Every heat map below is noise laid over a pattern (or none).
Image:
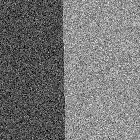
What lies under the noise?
a sharp edge
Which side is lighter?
right
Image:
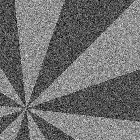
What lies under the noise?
spokes from one point
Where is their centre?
bottom left
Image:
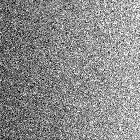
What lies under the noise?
a smooth slope
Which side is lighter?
right
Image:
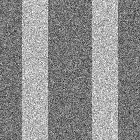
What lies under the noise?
vertical stripes
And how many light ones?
2
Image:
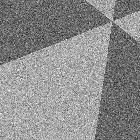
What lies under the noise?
spokes from one point
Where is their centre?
top right
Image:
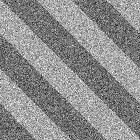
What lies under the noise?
diagonal stripes
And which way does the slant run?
top left to bottom right
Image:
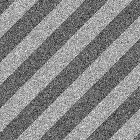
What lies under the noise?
diagonal stripes
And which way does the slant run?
bottom left to top right
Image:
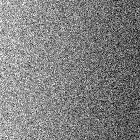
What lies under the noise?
a smooth slope
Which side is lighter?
left
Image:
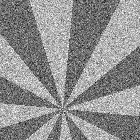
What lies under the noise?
spokes from one point
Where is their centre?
bottom middle
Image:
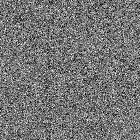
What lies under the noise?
only noise
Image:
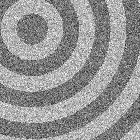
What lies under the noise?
rings round one point
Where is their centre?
top left
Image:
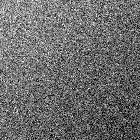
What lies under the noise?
a smooth slope
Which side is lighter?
top left
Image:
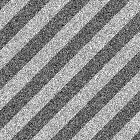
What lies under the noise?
diagonal stripes
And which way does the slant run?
bottom left to top right
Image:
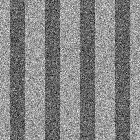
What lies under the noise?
vertical stripes
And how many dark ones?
4
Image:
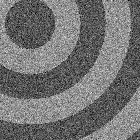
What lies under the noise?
rings round one point
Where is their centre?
top left
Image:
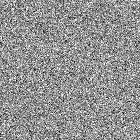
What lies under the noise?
only noise
